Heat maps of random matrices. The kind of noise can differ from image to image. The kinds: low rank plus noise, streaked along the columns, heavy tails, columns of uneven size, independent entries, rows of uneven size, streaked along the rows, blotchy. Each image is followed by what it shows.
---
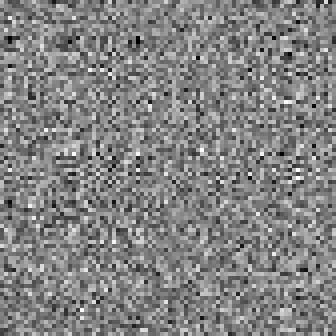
low rank plus noise
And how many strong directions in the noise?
one
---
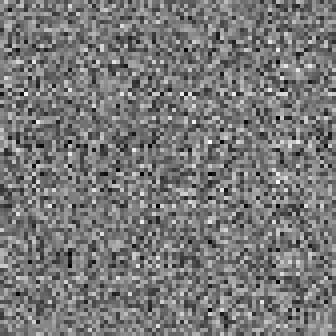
low rank plus noise
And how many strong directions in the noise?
five to eight
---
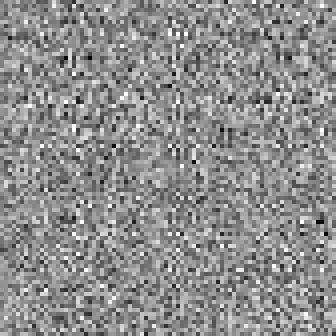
low rank plus noise
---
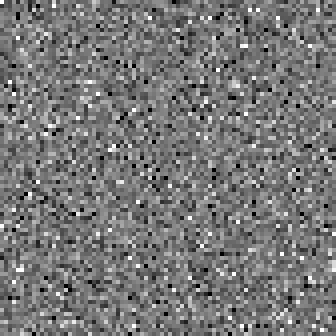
heavy tails
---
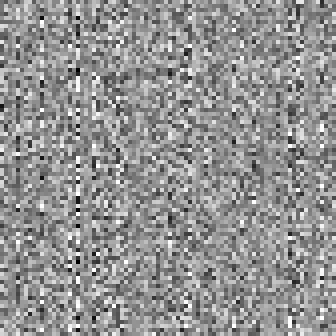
columns of uneven size
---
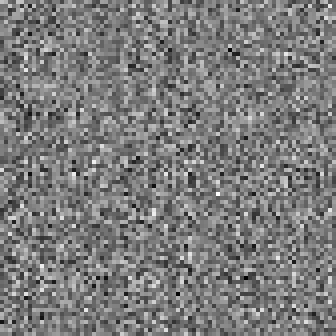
low rank plus noise
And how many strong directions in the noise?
five to eight
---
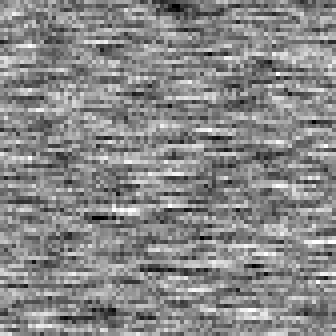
streaked along the rows
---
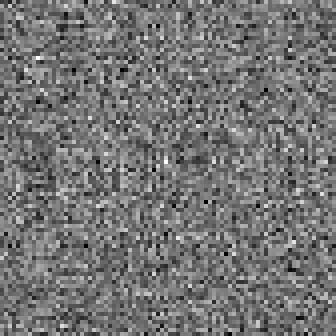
low rank plus noise
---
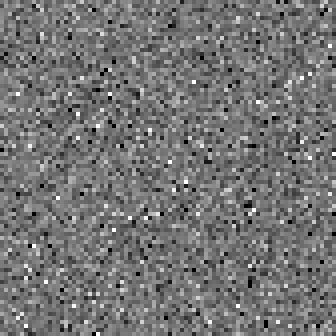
heavy tails
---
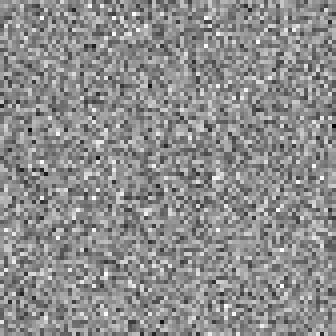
independent entries
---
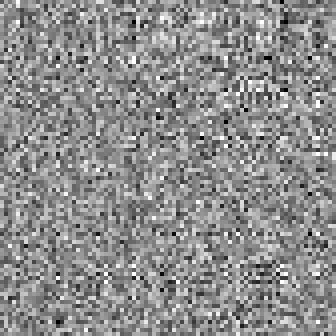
low rank plus noise
